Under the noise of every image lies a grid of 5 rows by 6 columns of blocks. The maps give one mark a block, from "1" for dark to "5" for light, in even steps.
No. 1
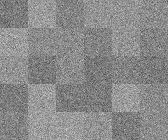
1 5 2 4 4 3
5 3 3 2 4 2
4 1 3 1 2 1
1 5 1 1 5 3
2 5 5 4 1 3
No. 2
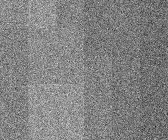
4 5 3 2 2 1
3 4 4 2 2 1
3 4 4 3 2 1
3 5 5 3 2 1
3 5 5 3 2 1
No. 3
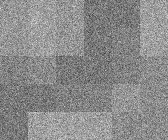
4 5 4 1 1 5
4 5 4 1 2 5
2 3 1 1 2 3
1 1 2 2 4 3
1 5 5 5 3 3
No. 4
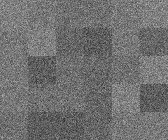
5 4 3 3 4 5
4 5 2 1 4 2
4 1 3 2 3 5
4 3 3 2 5 1
3 1 1 2 4 4
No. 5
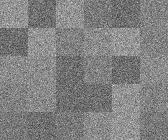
5 1 5 2 1 3
1 5 3 4 5 3
4 4 1 3 1 4
3 4 1 1 5 3
2 1 2 4 5 2
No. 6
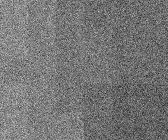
5 4 3 2 2 2
5 4 3 3 2 2
4 4 3 3 2 2
5 4 3 2 1 1
5 4 4 2 1 1
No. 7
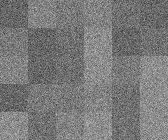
1 4 3 4 2 1
3 1 2 5 1 2
4 1 2 5 3 5
1 3 3 4 2 5
5 2 4 5 2 5
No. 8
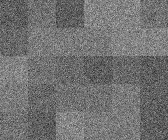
1 3 1 5 5 3
2 4 4 4 5 5
5 3 2 1 2 1
4 2 3 3 4 1
3 1 5 4 4 1
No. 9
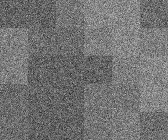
1 1 3 5 5 2
4 2 2 4 5 4
4 1 1 1 4 5
2 1 1 3 3 5
2 1 1 3 4 2
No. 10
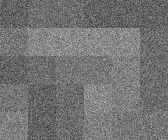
1 2 2 1 1 1
3 5 5 5 5 2
1 2 3 3 4 2
3 1 2 5 4 2
4 1 2 4 3 3
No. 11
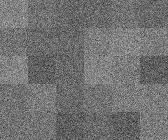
5 3 2 2 3 2
3 2 2 4 5 4
5 1 2 5 4 1
3 4 2 3 4 4
3 3 1 2 1 4
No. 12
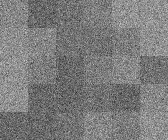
4 1 2 3 5 5
5 4 2 2 3 5
5 3 1 3 4 2
5 1 1 2 1 4
1 1 2 4 3 5
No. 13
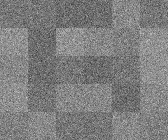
2 2 1 1 4 2
5 1 5 4 3 5
4 1 2 1 2 5
5 2 4 4 1 4
3 4 2 2 4 3
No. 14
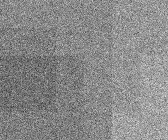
3 3 3 3 4 4
2 2 3 3 4 4
1 1 2 3 4 5
1 1 2 3 4 5
2 2 2 3 5 5
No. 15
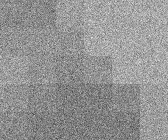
2 2 4 5 5 5
3 3 3 5 5 5
4 3 2 3 5 5
3 2 1 1 2 4
2 1 1 1 1 4
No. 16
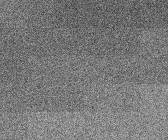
3 2 1 1 1 1
2 2 2 2 2 3
2 3 3 3 3 3
3 3 3 4 4 5
4 5 5 5 5 5
